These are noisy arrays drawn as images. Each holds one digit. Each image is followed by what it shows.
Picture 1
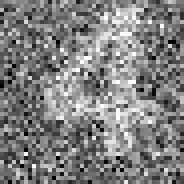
4
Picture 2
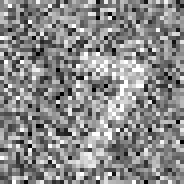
7
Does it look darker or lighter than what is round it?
lighter
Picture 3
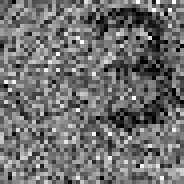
3
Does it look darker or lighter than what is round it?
darker
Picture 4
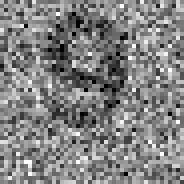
9
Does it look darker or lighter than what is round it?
darker
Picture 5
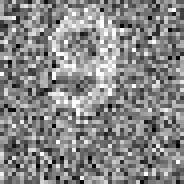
9
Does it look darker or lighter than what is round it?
lighter
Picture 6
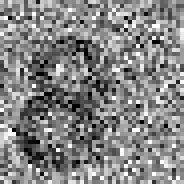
8
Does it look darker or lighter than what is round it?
darker
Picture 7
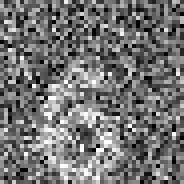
6
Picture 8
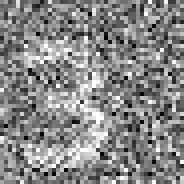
3
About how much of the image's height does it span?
two thirds
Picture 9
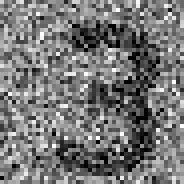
3
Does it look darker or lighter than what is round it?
darker
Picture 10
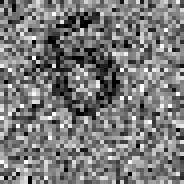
6
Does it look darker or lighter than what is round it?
darker
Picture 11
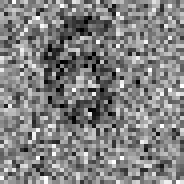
6
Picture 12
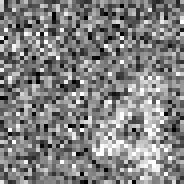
4
